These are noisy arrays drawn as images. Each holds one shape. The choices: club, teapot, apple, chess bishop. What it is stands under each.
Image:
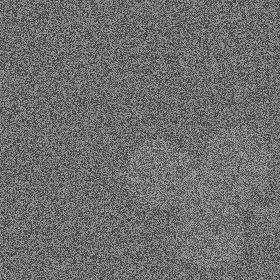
club
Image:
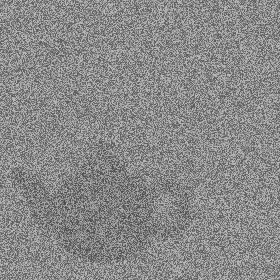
teapot
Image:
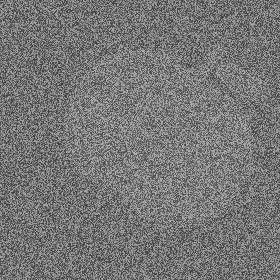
apple
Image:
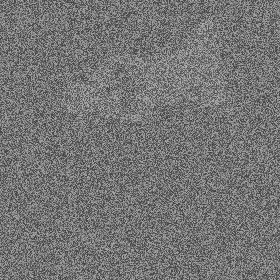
chess bishop
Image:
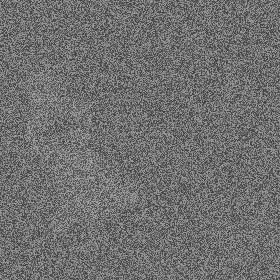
chess bishop
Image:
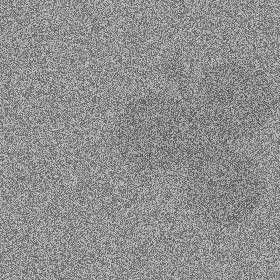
club
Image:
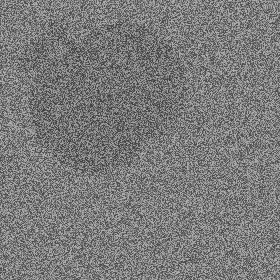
apple
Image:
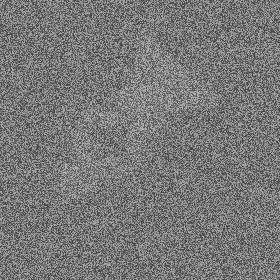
chess bishop
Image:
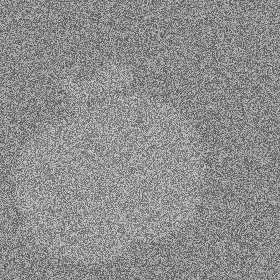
apple
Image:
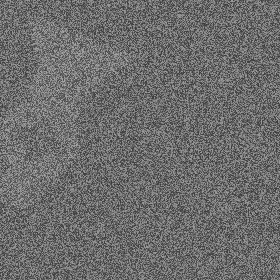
chess bishop
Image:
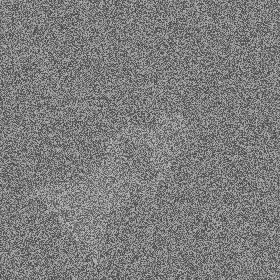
chess bishop
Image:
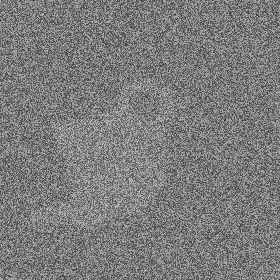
teapot
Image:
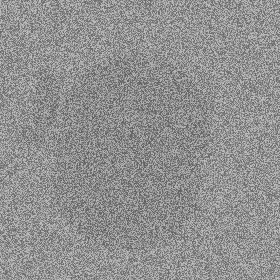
apple
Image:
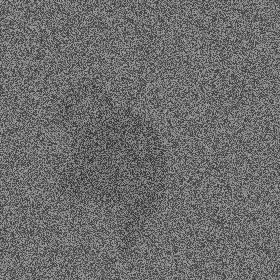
teapot
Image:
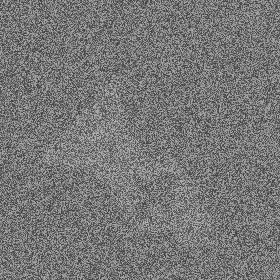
chess bishop
